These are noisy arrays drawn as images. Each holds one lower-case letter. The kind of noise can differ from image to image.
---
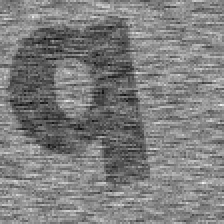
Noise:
streaked along the rows
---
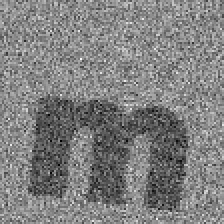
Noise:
low rank plus noise
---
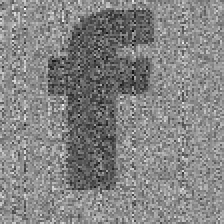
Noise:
columns of uneven size
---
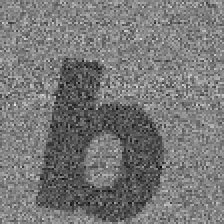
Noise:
rows of uneven size
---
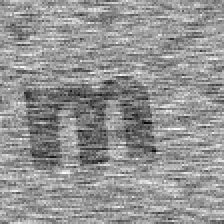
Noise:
streaked along the rows
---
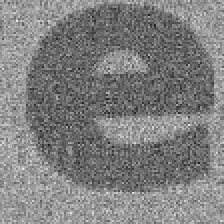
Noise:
low rank plus noise
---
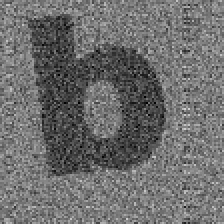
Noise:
low rank plus noise
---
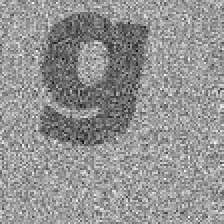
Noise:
low rank plus noise
